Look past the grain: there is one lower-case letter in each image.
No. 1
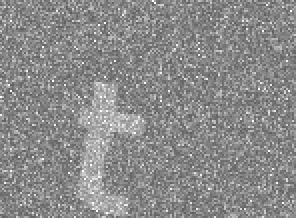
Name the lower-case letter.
t
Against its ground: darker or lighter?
lighter
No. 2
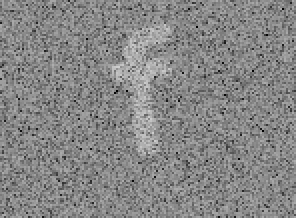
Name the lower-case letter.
f
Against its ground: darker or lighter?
lighter
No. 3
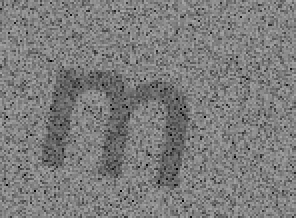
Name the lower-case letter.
m
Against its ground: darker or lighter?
darker
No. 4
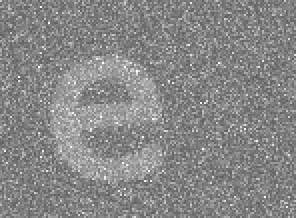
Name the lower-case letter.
e
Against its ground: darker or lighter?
lighter
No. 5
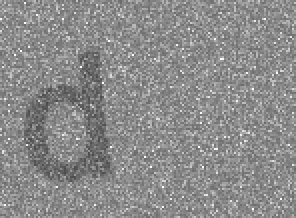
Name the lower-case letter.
d
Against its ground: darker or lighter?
darker
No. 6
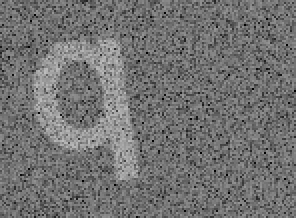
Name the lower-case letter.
q
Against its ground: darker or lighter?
lighter
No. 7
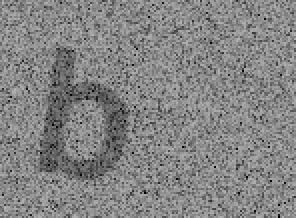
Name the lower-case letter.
b
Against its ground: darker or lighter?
darker
